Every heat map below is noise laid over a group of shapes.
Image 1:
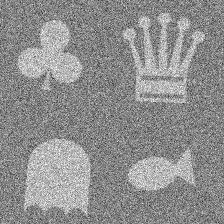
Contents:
top left: club; top right: chess queen; bottom left: ghost; bottom right: fish
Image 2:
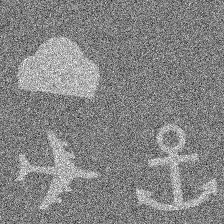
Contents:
top left: cloud; bottom left: airplane; bottom right: anchor
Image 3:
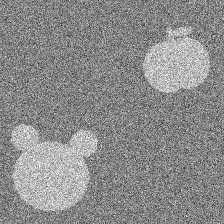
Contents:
top right: apple; bottom left: bear's head
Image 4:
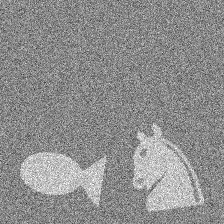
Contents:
bottom left: fish; bottom right: chess knight
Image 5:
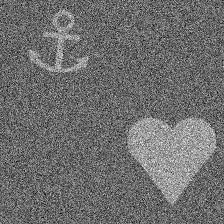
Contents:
top left: anchor; bottom right: heart
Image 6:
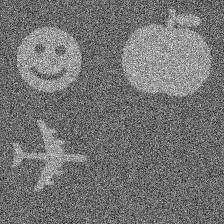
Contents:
top left: smiling face; top right: apple; bottom left: airplane
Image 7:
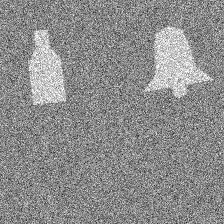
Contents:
top left: bottle; top right: bell
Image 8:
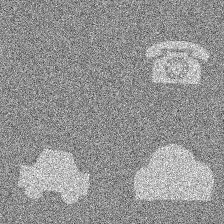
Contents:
top right: telephone; bottom left: car; bottom right: cloud
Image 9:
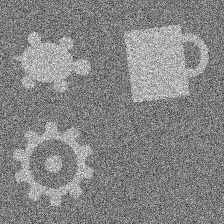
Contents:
top left: turtle; top right: cup; bottom left: gear
